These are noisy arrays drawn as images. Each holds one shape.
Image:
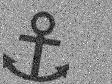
anchor
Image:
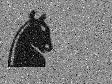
chess knight
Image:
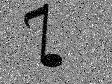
musical note
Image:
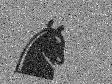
chess knight
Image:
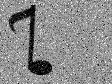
musical note
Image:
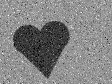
heart
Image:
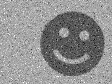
smiling face
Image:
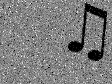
pair of musical notes
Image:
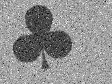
club
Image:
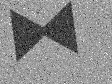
bow tie
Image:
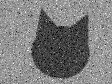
cat's head
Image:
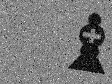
chess bishop
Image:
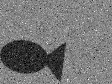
fish
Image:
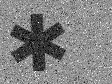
asterisk
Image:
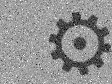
gear
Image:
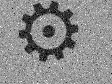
gear
